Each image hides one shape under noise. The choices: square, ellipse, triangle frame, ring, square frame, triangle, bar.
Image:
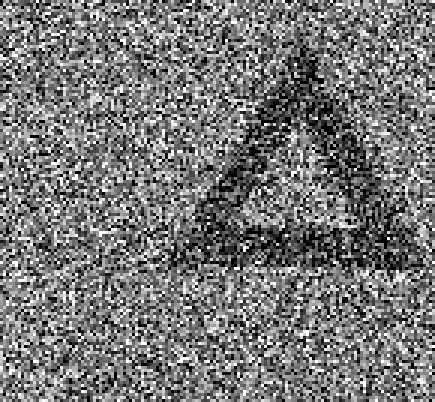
triangle frame
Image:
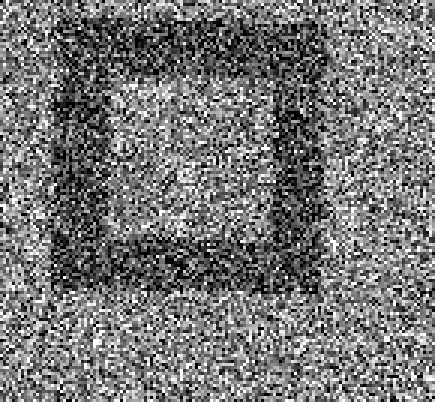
square frame
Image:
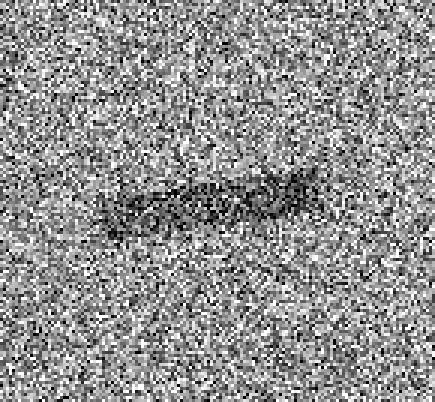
bar
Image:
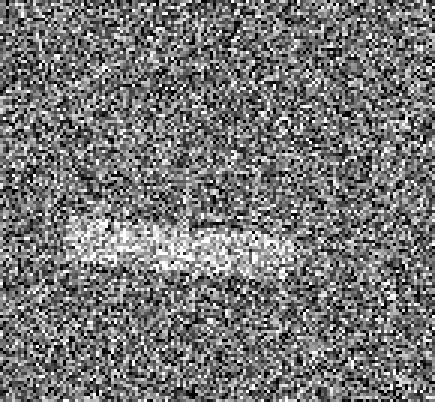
bar
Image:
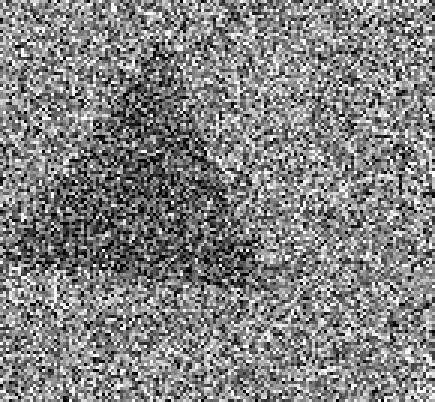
triangle
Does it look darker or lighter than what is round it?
darker
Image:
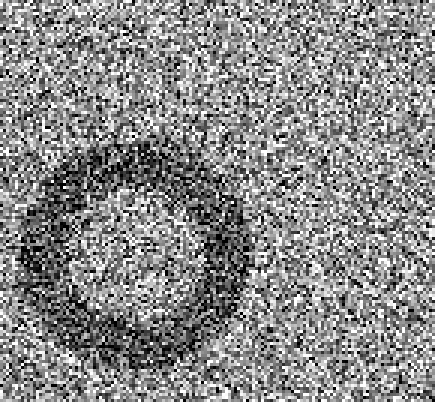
ring
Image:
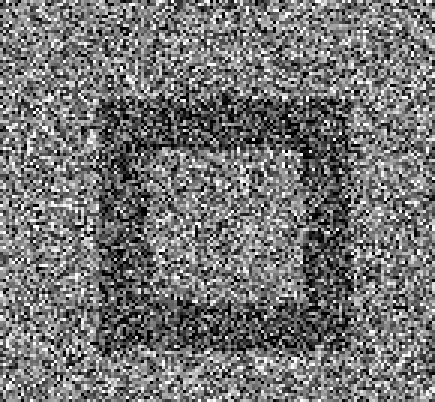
square frame
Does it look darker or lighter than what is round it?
darker
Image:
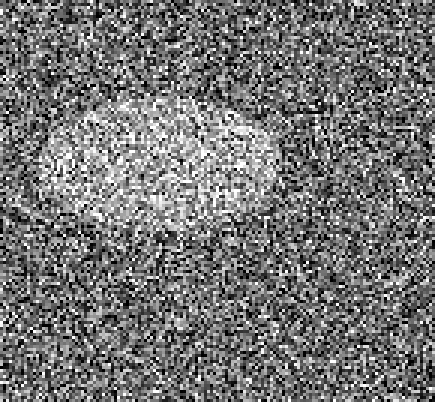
ellipse
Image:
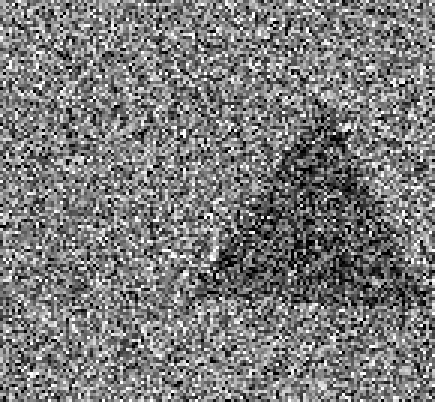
triangle
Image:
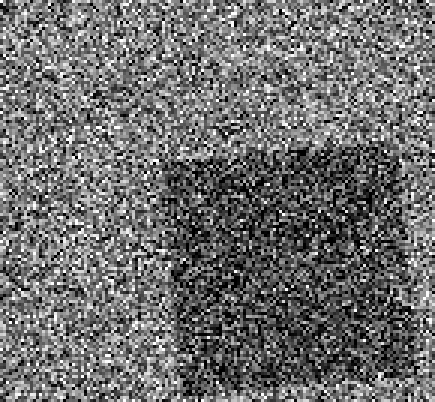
square
